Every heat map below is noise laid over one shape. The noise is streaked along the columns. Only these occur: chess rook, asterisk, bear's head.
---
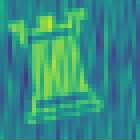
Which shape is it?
chess rook
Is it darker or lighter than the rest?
lighter
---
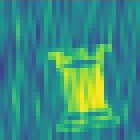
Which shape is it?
chess rook
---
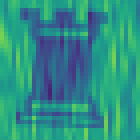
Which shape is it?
chess rook
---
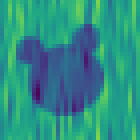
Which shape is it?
bear's head
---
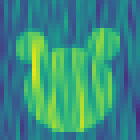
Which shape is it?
bear's head
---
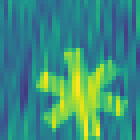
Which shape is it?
asterisk
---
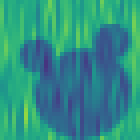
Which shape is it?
bear's head
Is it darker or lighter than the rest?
darker
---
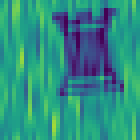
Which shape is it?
chess rook
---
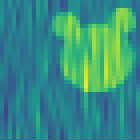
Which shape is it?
bear's head
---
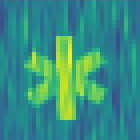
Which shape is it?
asterisk
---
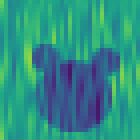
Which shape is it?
bear's head
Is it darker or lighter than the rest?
darker
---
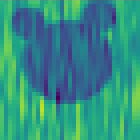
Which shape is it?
bear's head
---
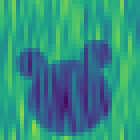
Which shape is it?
bear's head
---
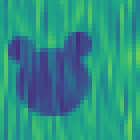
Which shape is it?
bear's head
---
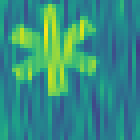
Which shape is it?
asterisk
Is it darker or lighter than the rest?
lighter
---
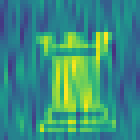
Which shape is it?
chess rook
